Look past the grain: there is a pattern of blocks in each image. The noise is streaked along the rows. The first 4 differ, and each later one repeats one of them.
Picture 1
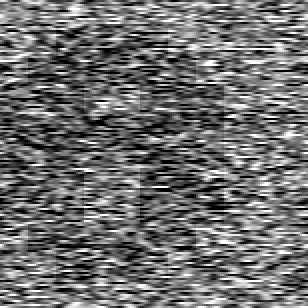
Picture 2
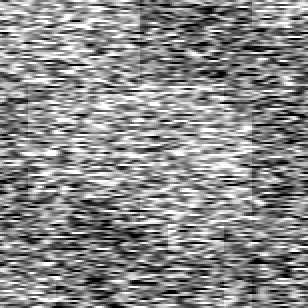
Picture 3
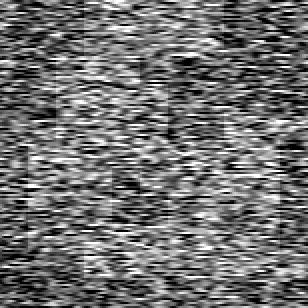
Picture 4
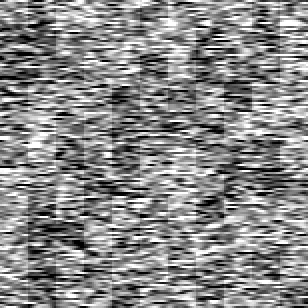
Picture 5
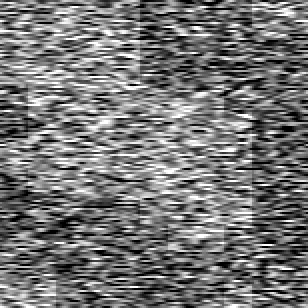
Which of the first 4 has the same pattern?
2
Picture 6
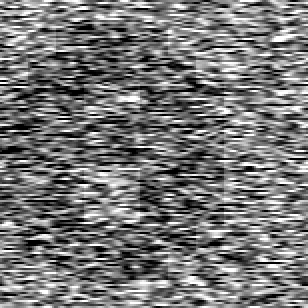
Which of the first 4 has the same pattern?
1
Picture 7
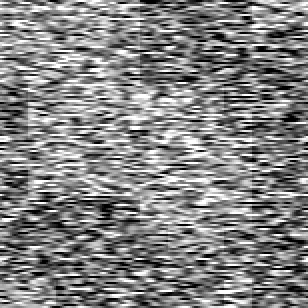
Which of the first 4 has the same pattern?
2
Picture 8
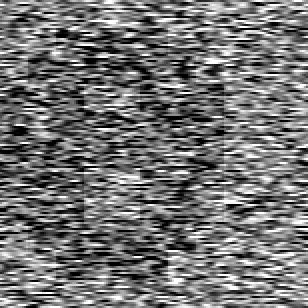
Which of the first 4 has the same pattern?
1
